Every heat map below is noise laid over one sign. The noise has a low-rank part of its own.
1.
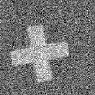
plus sign
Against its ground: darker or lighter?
lighter
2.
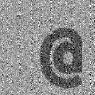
at sign
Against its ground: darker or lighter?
darker
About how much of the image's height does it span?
two thirds
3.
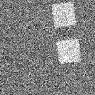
colon
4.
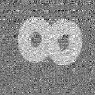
infinity sign
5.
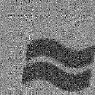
approximately sign
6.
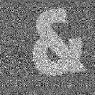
ampersand
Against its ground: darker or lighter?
lighter
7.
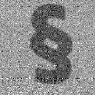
section sign
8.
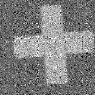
plus sign
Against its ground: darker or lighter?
lighter
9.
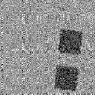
colon
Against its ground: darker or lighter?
darker
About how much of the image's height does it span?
two thirds
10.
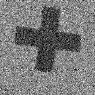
plus sign
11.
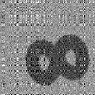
infinity sign
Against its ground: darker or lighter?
darker
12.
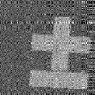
plus-minus sign
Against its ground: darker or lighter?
lighter
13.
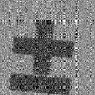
plus-minus sign
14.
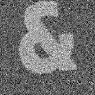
ampersand
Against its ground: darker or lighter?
lighter
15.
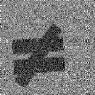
not-equal sign
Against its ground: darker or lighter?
darker
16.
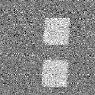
colon
